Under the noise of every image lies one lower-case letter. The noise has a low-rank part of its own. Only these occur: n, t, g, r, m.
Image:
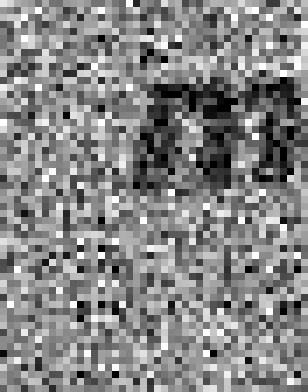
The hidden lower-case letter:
m
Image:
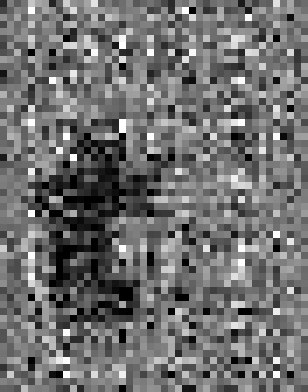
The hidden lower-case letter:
t
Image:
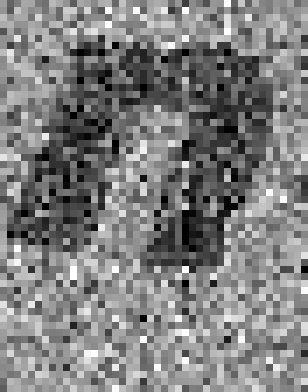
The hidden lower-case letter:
n
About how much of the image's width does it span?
nearly all
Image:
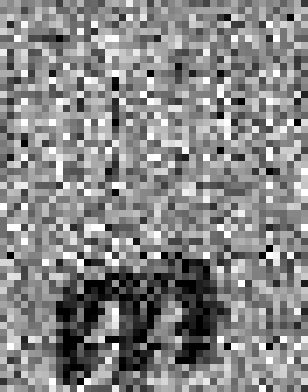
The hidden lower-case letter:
m
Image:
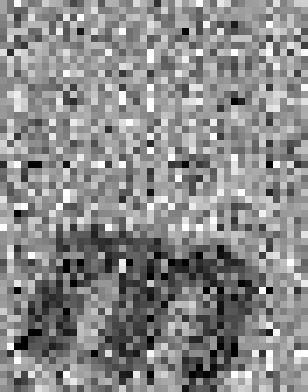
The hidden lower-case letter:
m
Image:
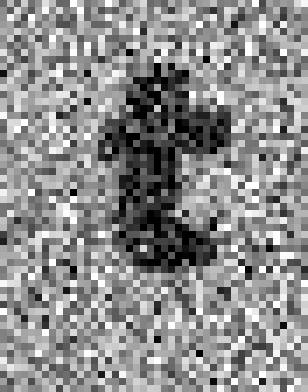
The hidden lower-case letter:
t
